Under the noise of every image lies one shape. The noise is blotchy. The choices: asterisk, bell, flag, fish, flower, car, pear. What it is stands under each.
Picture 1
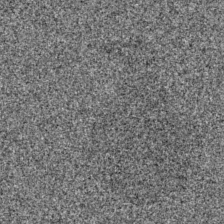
dark pear
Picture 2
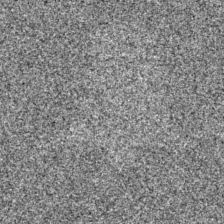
light bell
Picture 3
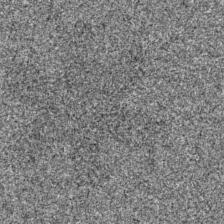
dark asterisk
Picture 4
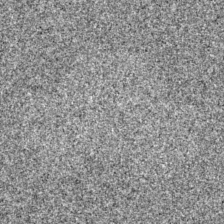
light car
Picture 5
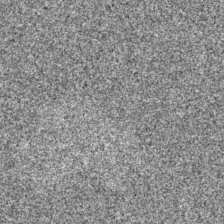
light car
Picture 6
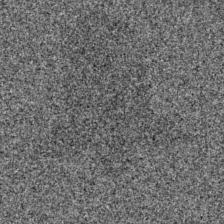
dark bell
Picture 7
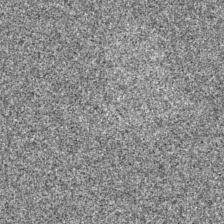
light bell
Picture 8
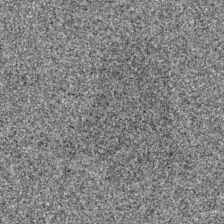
dark bell
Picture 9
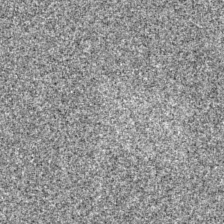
light flag
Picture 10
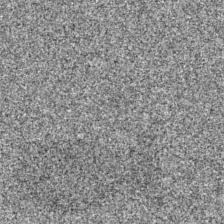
dark fish
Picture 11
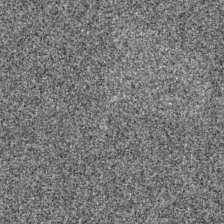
light flag
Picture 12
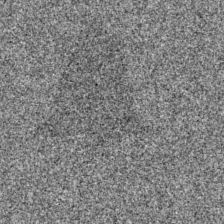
dark bell
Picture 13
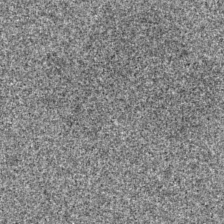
dark car
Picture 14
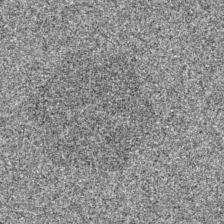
dark flower
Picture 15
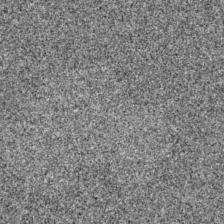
light car
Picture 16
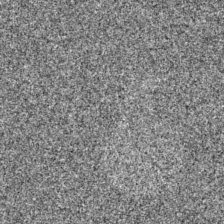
light pear
